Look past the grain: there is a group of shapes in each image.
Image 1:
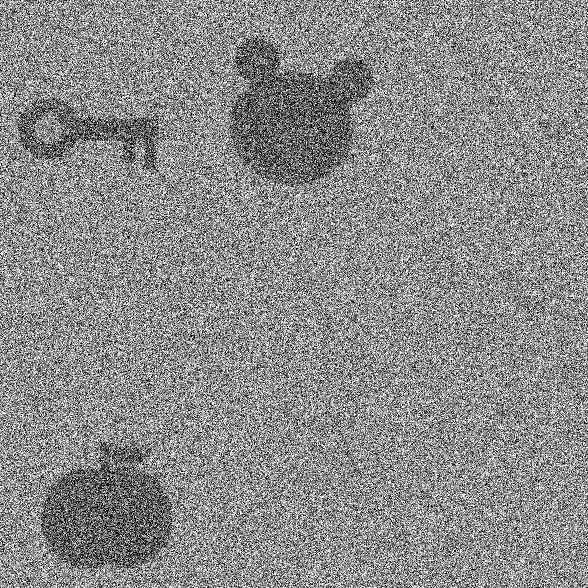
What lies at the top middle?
bear's head
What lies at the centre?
nothing
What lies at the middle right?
nothing
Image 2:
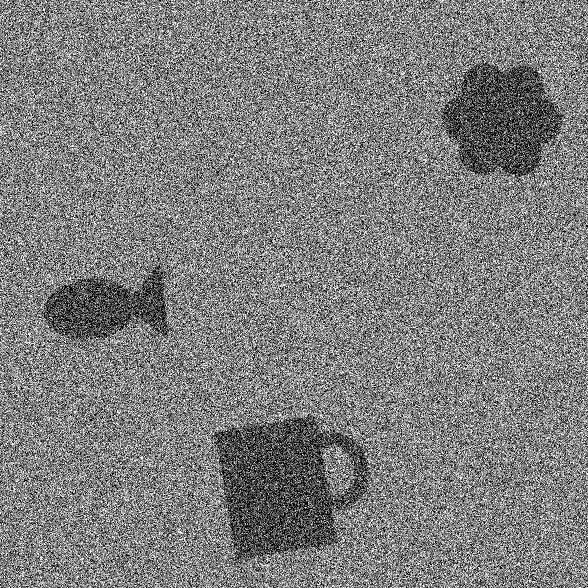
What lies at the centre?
nothing
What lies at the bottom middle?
cup
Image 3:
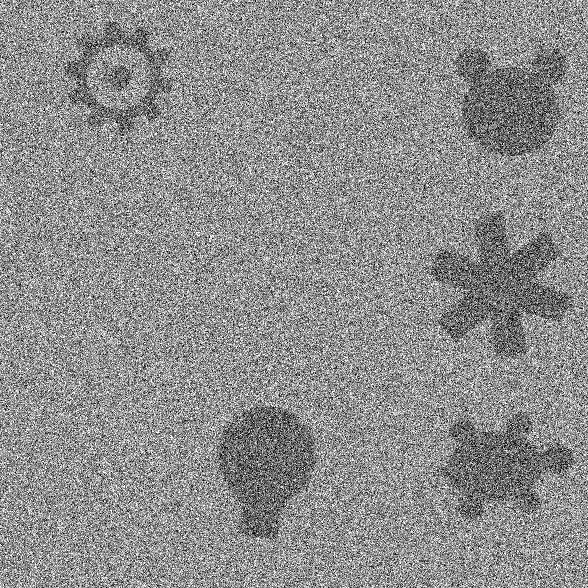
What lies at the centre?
nothing
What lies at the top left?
gear
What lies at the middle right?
asterisk
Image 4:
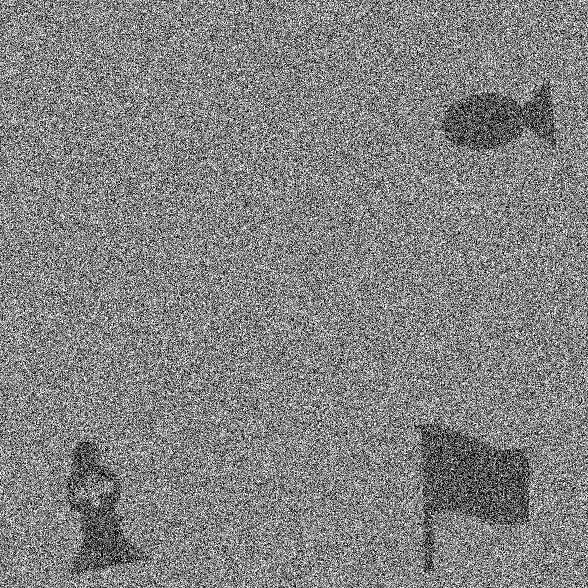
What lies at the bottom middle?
nothing
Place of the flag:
bottom right
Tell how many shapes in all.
3
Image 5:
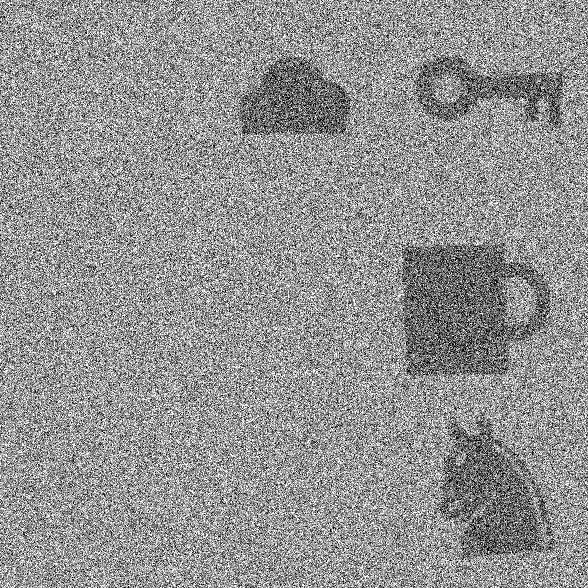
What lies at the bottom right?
chess knight
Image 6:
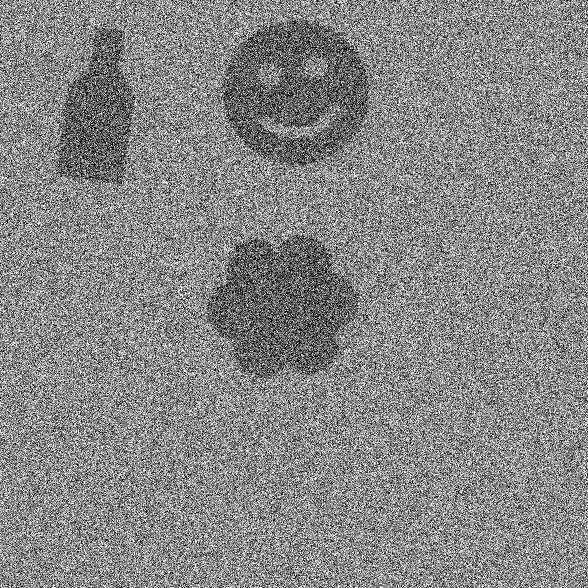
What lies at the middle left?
nothing
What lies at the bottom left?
nothing
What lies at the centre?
flower
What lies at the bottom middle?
nothing
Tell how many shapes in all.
3
